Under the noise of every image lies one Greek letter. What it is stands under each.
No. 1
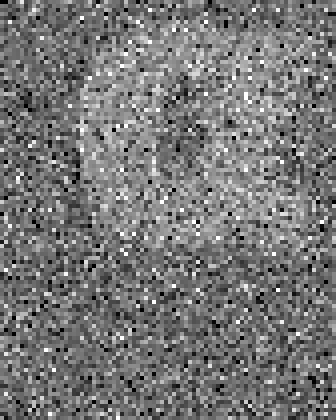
light alpha
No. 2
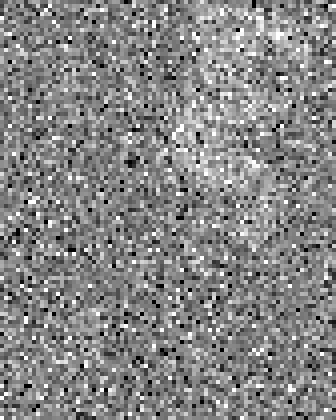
light xi
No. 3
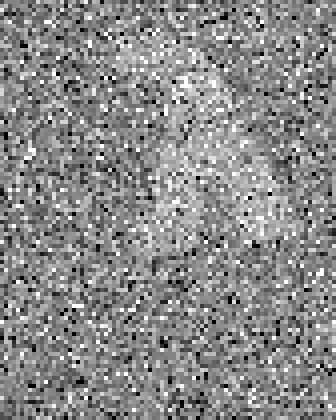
light lambda
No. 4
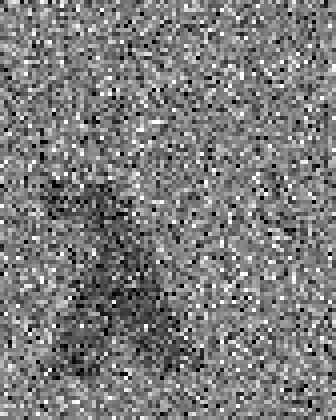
dark lambda
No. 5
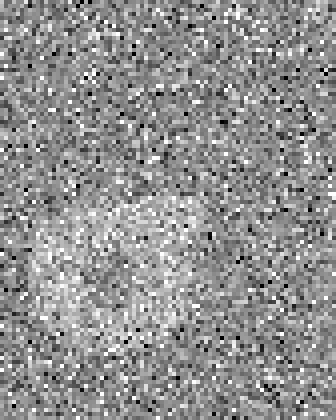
light sigma
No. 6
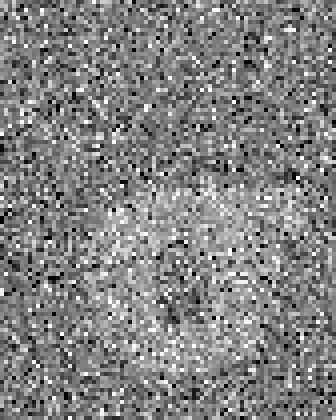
light sigma
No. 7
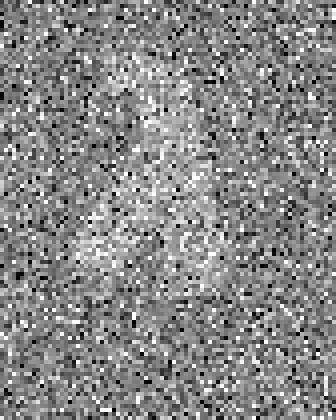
light lambda
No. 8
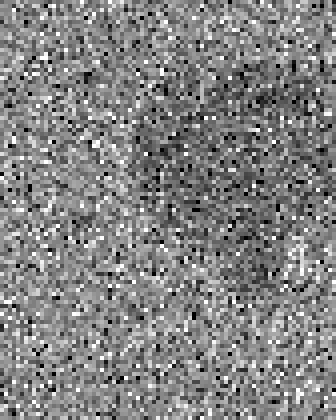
dark phi
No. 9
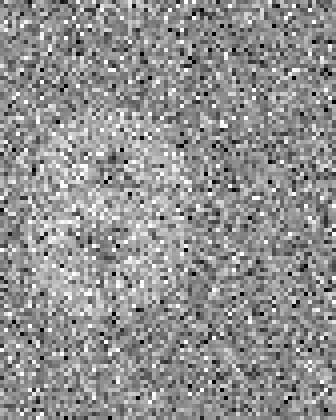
light theta
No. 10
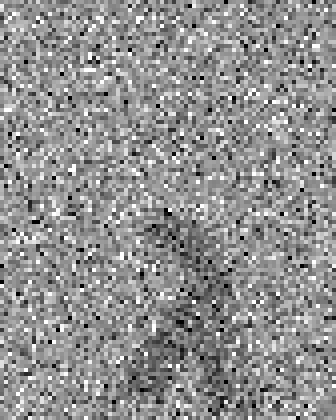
dark lambda
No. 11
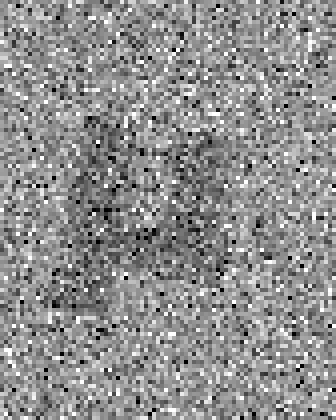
dark mu
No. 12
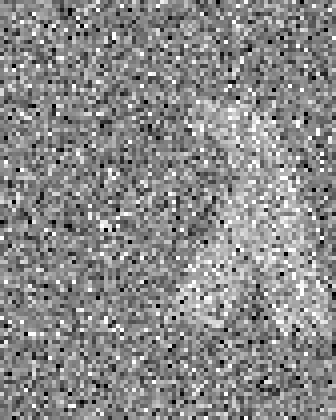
light lambda
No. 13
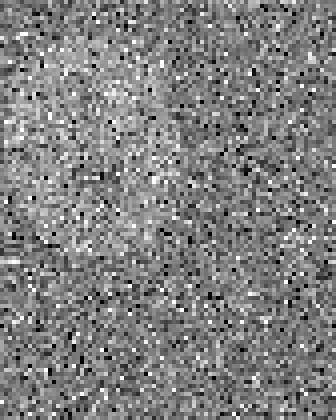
light theta
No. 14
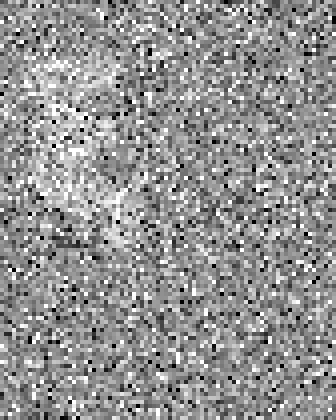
light xi
